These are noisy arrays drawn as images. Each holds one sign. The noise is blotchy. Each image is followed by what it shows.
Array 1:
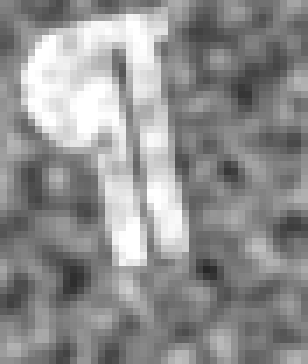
pilcrow
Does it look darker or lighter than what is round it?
lighter
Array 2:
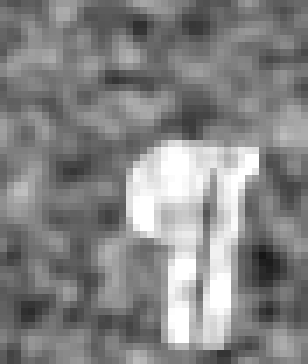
pilcrow
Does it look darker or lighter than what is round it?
lighter
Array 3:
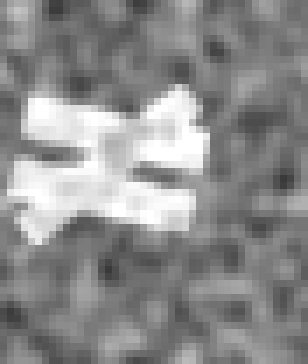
not-equal sign
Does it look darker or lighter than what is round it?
lighter
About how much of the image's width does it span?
two thirds
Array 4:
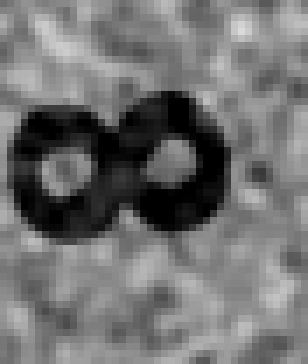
infinity sign
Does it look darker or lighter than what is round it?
darker
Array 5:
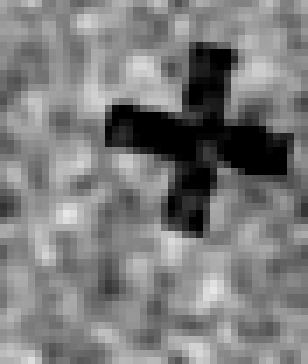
plus sign
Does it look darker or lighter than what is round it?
darker
